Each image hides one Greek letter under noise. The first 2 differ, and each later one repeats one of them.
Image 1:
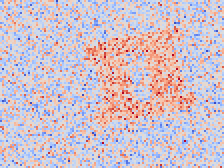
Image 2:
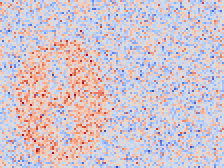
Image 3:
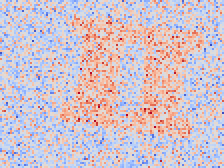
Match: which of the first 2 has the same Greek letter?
1
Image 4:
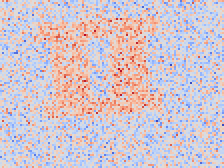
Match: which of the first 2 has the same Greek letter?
1
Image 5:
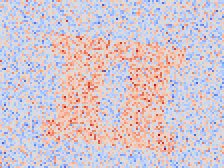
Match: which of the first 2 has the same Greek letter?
1
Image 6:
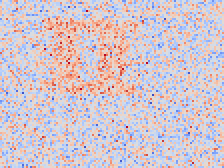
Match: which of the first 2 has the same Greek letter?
1
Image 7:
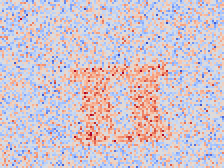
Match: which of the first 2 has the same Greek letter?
1
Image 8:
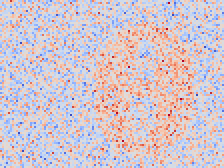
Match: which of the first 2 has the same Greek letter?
2
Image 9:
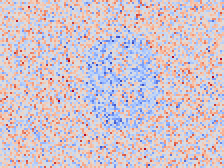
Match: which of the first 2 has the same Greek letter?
2
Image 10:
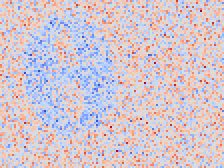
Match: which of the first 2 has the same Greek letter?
2
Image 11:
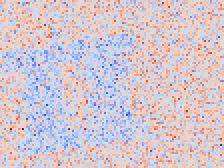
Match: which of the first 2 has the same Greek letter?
1
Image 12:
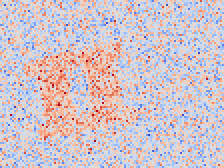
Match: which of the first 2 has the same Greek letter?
1
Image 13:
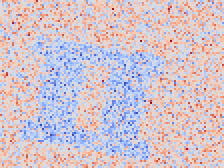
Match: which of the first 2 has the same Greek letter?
1
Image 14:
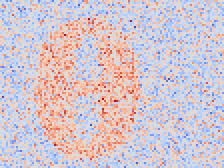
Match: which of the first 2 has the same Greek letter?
2
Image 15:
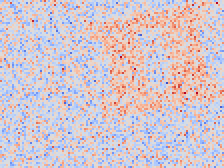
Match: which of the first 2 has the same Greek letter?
1
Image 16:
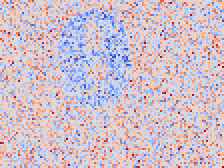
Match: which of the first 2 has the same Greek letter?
2
